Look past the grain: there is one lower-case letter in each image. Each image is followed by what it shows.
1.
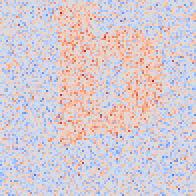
b
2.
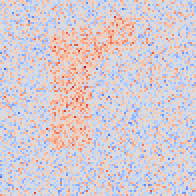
r
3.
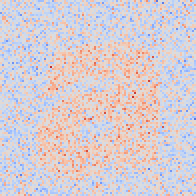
a
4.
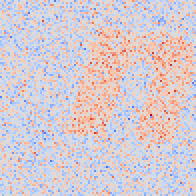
n
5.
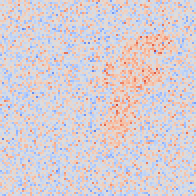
f
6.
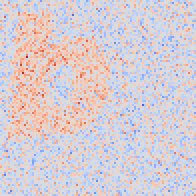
b
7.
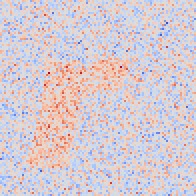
r
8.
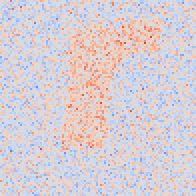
r
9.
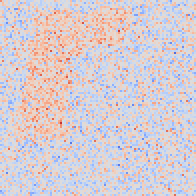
r
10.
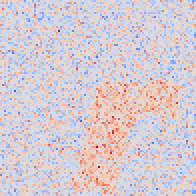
r
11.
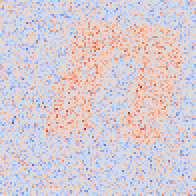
n
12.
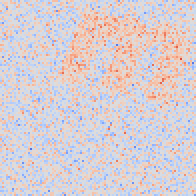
m
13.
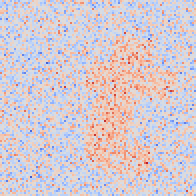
t
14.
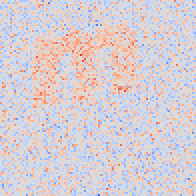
m
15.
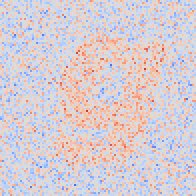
g
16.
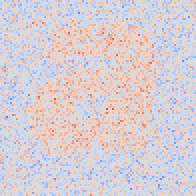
a
